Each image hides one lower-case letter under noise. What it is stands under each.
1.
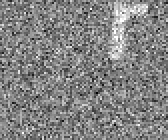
r
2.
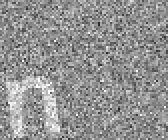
n
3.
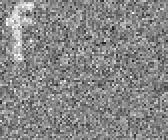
f
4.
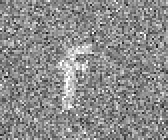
f
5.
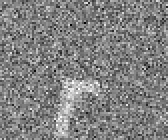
r
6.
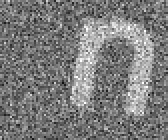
n
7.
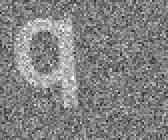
q
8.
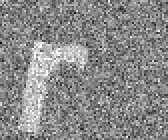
r
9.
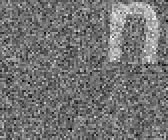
n
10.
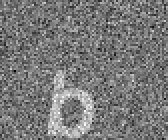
b
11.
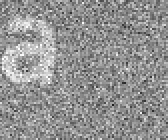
a
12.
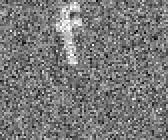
f
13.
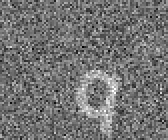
q
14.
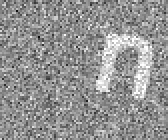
n
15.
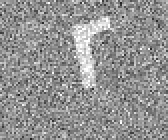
r
